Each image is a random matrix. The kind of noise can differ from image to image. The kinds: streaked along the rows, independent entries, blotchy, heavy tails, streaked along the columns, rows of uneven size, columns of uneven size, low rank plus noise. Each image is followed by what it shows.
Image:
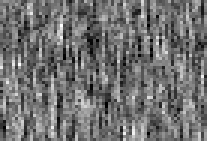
streaked along the columns
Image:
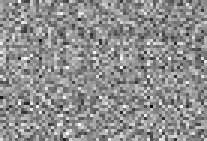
low rank plus noise
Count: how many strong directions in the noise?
three or four
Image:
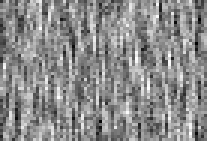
streaked along the columns
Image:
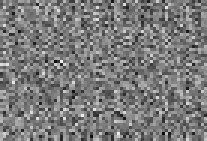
low rank plus noise
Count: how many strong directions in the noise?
one
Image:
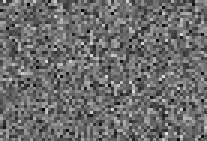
independent entries
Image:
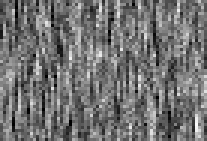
streaked along the columns
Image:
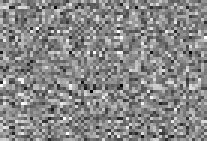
low rank plus noise
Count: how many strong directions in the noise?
two
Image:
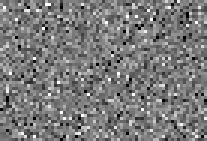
heavy tails
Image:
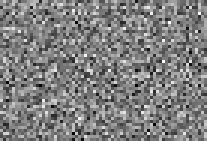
low rank plus noise
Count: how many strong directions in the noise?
two
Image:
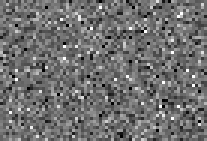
heavy tails
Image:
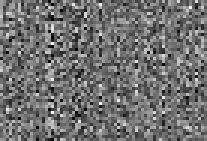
columns of uneven size
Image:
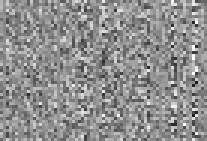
columns of uneven size
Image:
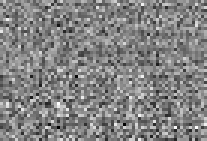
low rank plus noise
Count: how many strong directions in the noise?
five to eight
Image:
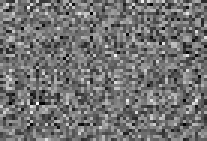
low rank plus noise
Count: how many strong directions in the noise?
one
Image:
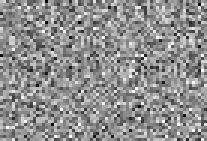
low rank plus noise
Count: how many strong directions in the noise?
three or four
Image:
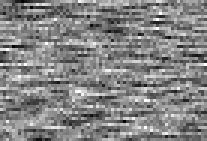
streaked along the rows
